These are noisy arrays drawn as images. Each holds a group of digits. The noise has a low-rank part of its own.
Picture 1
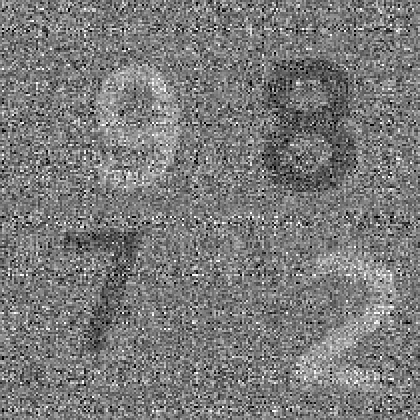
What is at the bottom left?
7
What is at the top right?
8
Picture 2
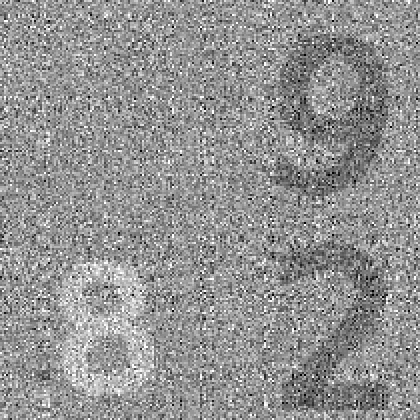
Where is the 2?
bottom right
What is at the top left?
nothing
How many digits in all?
3
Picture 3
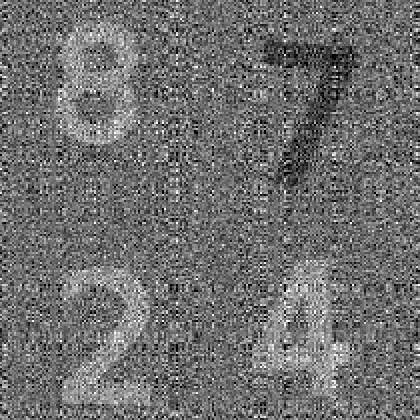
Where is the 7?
top right
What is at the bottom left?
2
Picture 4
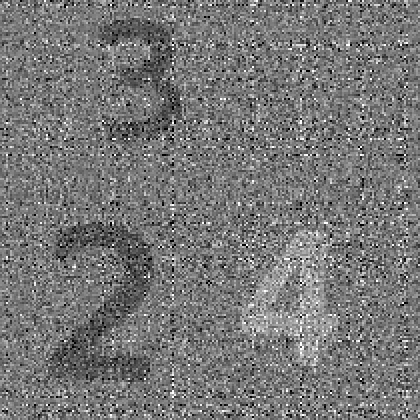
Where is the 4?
bottom right
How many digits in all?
3
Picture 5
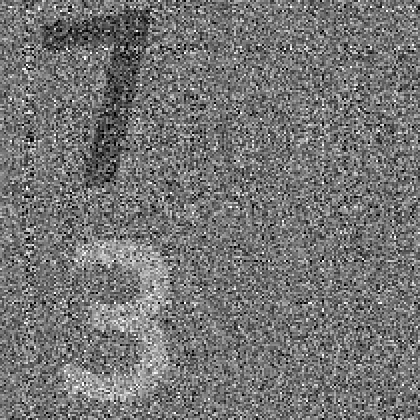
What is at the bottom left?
3
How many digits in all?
2
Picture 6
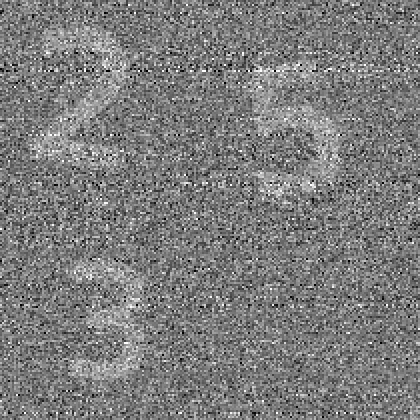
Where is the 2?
top left
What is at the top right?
5
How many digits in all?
3
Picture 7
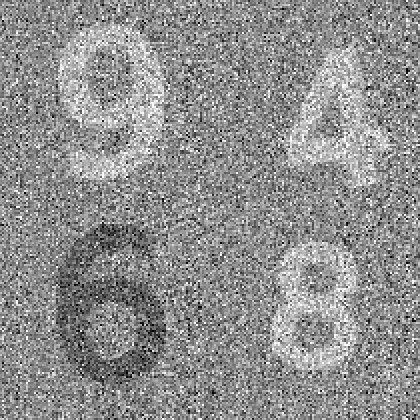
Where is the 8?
bottom right
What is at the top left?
9
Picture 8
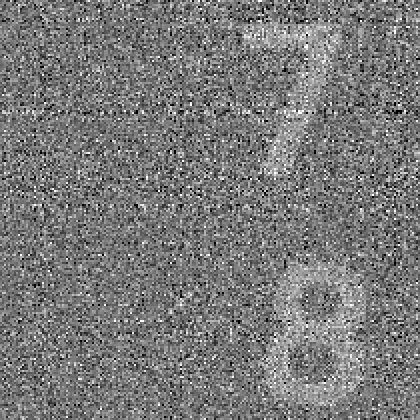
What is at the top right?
7
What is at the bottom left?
nothing
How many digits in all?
2
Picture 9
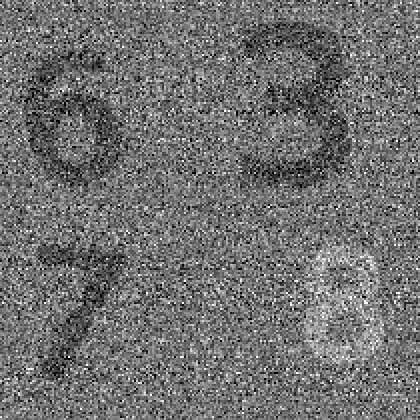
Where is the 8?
bottom right
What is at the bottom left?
7
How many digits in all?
4
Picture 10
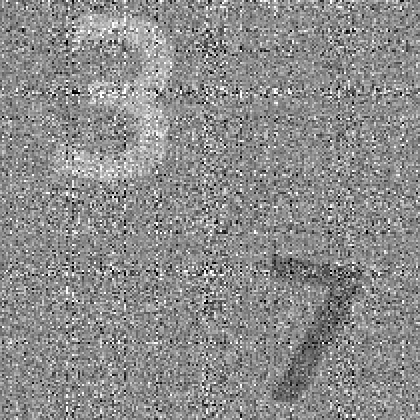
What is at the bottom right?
7
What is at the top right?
nothing
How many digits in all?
2
